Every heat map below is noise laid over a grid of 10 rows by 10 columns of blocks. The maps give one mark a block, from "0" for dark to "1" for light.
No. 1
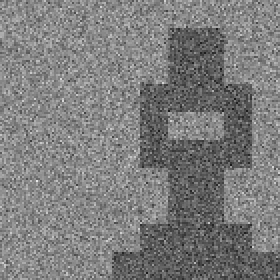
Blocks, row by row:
1 1 1 1 1 1 1 1 1 1
1 1 1 1 1 1 0 0 1 1
1 1 1 1 1 1 0 0 1 1
1 1 1 1 1 0 0 0 0 1
1 1 1 1 1 0 1 1 0 1
1 1 1 1 1 0 0 0 0 1
1 1 1 1 1 1 0 0 1 1
1 1 1 1 1 1 0 0 1 1
1 1 1 1 1 0 0 0 0 1
1 1 1 1 0 0 0 0 0 0
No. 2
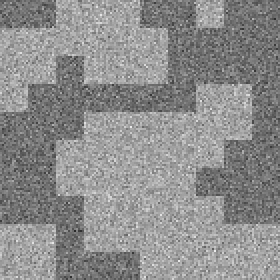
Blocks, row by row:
0 0 1 1 1 0 0 1 0 0
1 1 1 1 1 1 0 0 0 0
1 1 0 1 1 1 0 0 0 0
1 0 0 0 0 0 0 1 1 0
0 0 0 1 1 1 1 1 1 0
0 0 1 1 1 1 1 1 0 0
0 0 1 1 1 1 1 0 0 0
0 0 0 1 1 1 1 1 0 0
1 1 0 1 1 1 1 1 1 1
1 1 0 0 0 1 1 1 1 1
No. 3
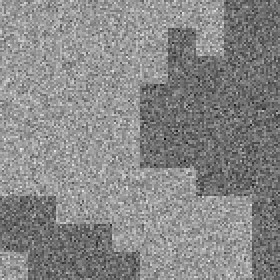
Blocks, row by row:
1 1 1 1 1 1 1 1 0 0
1 1 1 1 1 1 0 1 0 0
1 1 1 1 1 1 0 0 0 0
1 1 1 1 1 0 0 0 0 0
1 1 1 1 1 0 0 0 0 0
1 1 1 1 1 0 0 0 0 0
1 1 1 1 1 1 1 0 0 0
0 0 1 1 1 1 1 1 1 0
0 0 0 0 1 1 1 1 1 0
1 0 0 0 0 1 1 1 1 0
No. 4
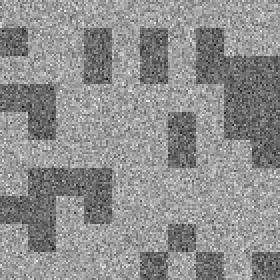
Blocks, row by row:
1 1 1 1 1 1 1 1 1 1
0 1 1 0 1 0 1 0 1 1
1 1 1 0 1 0 1 0 0 0
0 0 1 1 1 1 1 1 0 0
1 0 1 1 1 1 0 1 0 0
1 1 1 1 1 1 0 1 1 0
1 0 0 0 1 1 1 1 1 1
0 0 1 0 1 1 1 1 1 1
1 0 1 1 1 1 0 1 1 1
1 1 1 1 1 0 1 0 1 0
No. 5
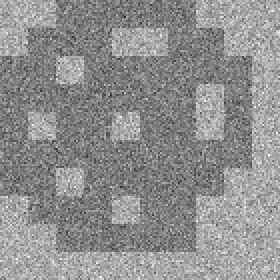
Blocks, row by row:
1 1 0 0 0 0 0 1 1 1
1 0 0 0 1 1 0 0 1 1
0 0 1 0 0 0 0 0 0 1
0 0 0 0 0 0 0 1 0 1
0 1 0 0 1 0 0 1 0 1
0 0 0 0 0 0 0 0 0 1
0 0 1 0 0 0 0 0 1 1
1 0 0 0 1 0 0 1 1 1
1 1 0 0 0 0 0 1 1 1
1 1 1 1 1 1 1 1 1 1
